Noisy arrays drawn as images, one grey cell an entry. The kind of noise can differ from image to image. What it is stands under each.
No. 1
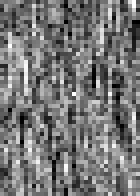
streaked along the columns
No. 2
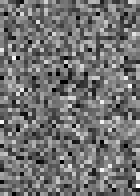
independent entries
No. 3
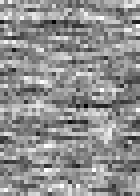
streaked along the rows
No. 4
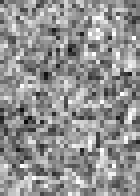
blotchy
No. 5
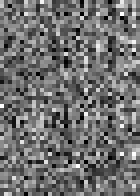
low rank plus noise
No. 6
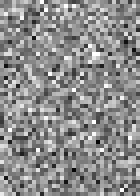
independent entries
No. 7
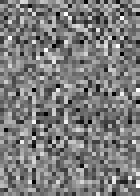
low rank plus noise
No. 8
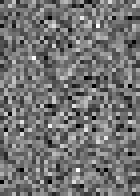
low rank plus noise
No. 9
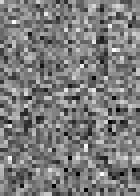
low rank plus noise
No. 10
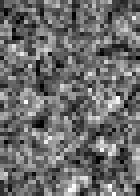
blotchy
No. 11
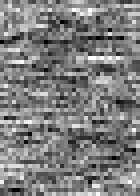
streaked along the rows
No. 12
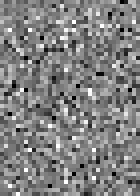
heavy tails
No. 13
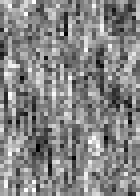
streaked along the columns
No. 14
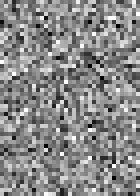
independent entries
